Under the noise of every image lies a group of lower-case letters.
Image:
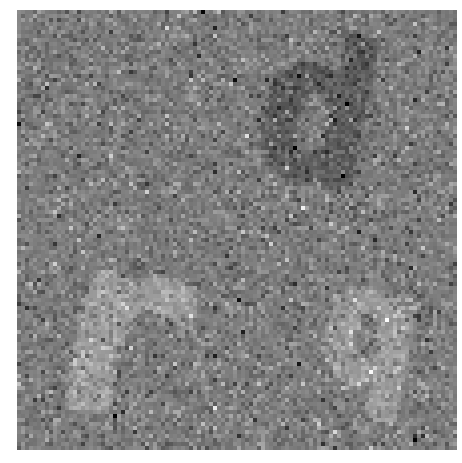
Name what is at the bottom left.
r
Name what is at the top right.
d
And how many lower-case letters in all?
3
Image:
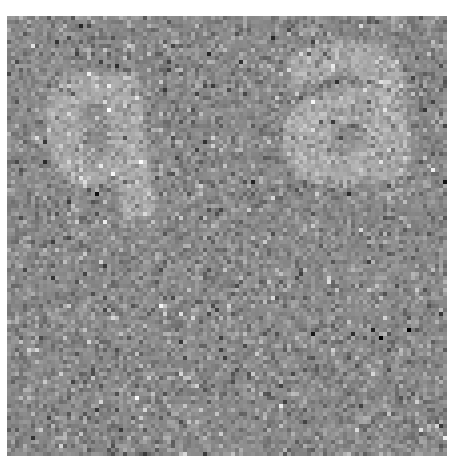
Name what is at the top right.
a
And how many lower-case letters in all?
2
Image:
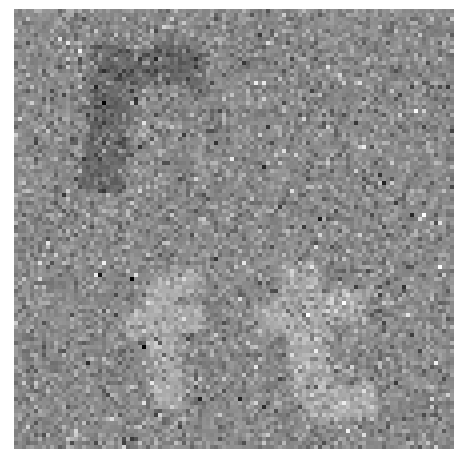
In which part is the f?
bottom left
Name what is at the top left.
r
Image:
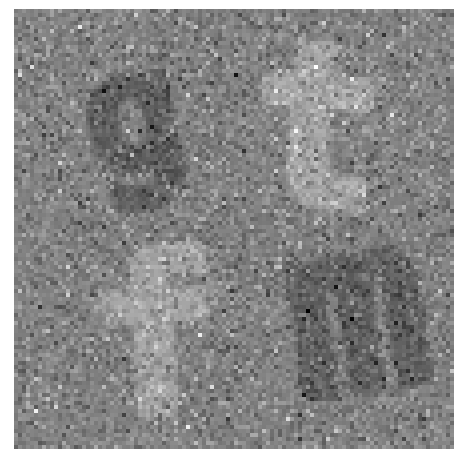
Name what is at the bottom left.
f
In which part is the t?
top right
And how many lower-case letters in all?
4
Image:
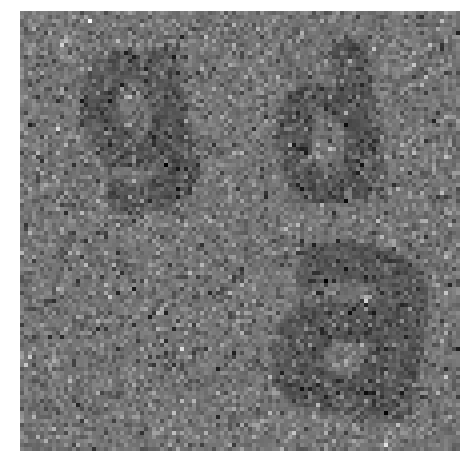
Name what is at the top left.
g
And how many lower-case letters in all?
3
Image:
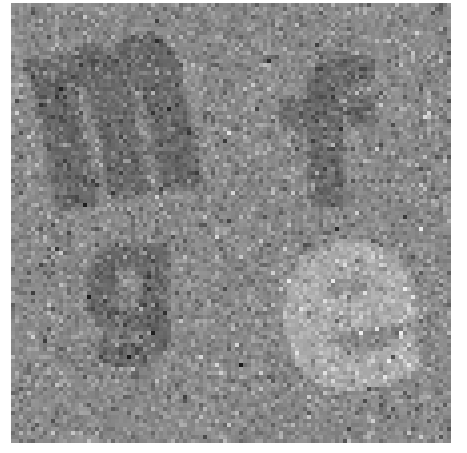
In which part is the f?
top right
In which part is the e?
bottom right
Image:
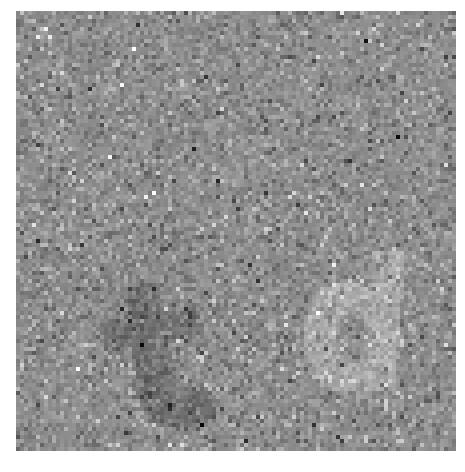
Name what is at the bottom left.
t
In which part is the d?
bottom right
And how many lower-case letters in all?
2
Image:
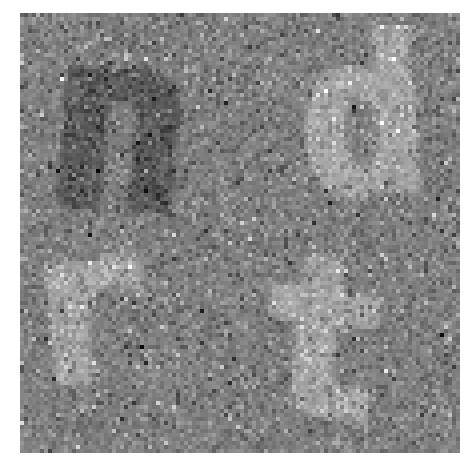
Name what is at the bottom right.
t
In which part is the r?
bottom left
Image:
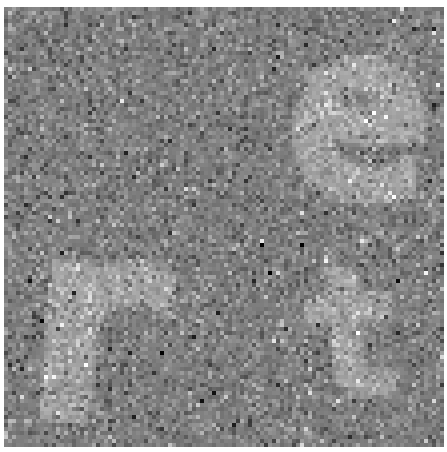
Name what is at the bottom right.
t
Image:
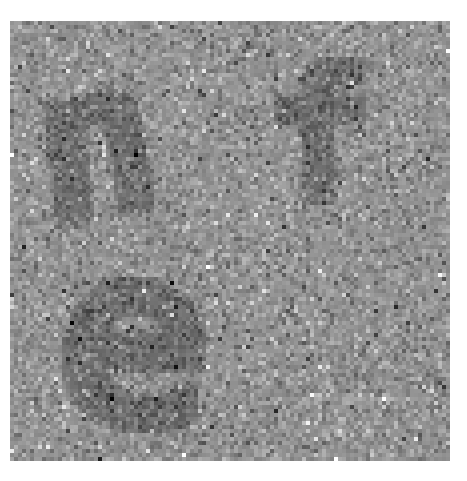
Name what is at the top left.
n
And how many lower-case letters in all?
3
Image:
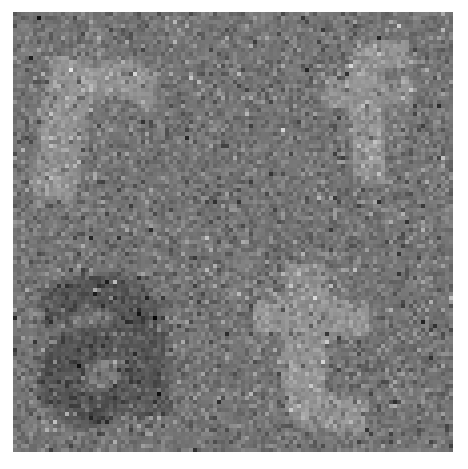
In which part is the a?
bottom left
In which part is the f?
top right
